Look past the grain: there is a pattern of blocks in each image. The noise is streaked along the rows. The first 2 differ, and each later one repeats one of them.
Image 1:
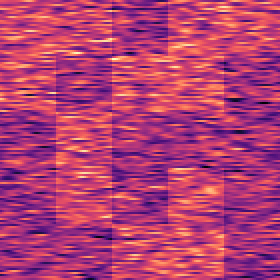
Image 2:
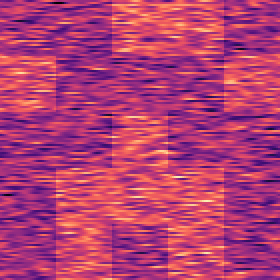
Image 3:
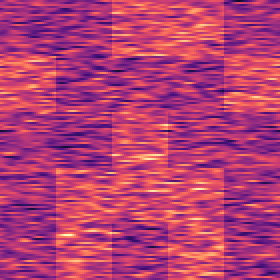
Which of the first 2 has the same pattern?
2
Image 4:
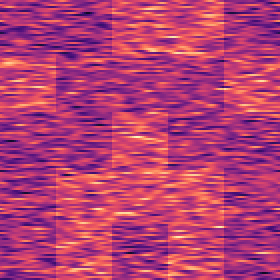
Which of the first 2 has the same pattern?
2
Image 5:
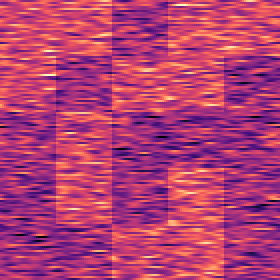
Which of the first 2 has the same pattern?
1
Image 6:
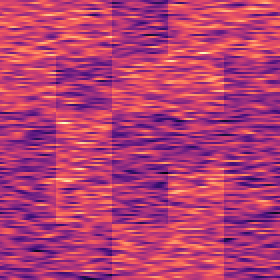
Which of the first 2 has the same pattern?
1
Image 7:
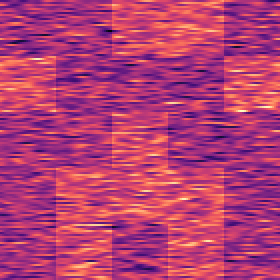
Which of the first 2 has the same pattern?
2
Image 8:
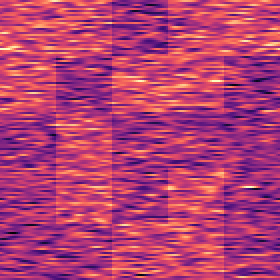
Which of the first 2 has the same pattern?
1
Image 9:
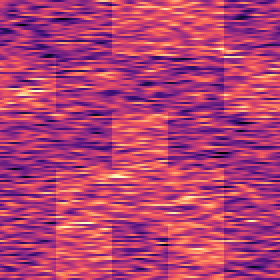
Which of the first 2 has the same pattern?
2
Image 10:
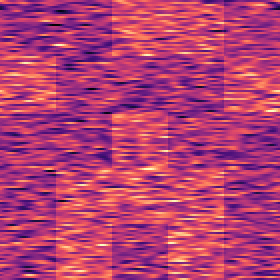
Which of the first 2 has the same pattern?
2
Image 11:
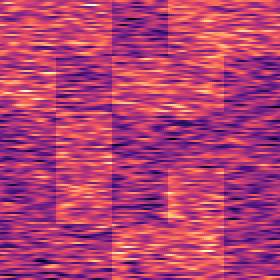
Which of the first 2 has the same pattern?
1
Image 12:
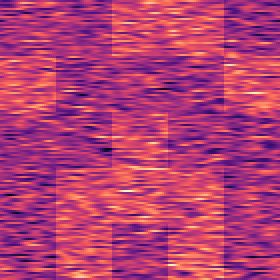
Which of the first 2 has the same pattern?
2
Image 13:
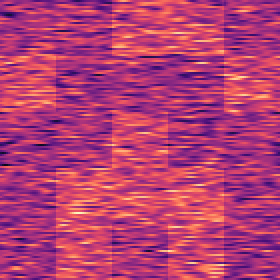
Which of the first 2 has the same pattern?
2
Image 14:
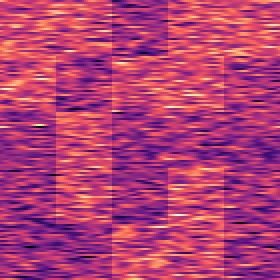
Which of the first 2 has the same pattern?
1
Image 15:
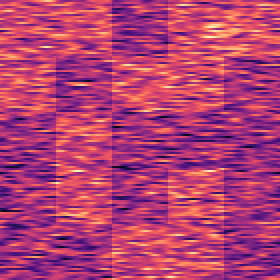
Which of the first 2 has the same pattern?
1
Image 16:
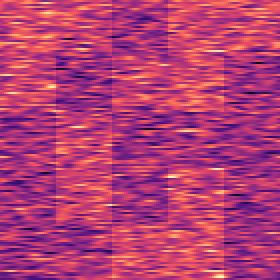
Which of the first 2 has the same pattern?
1
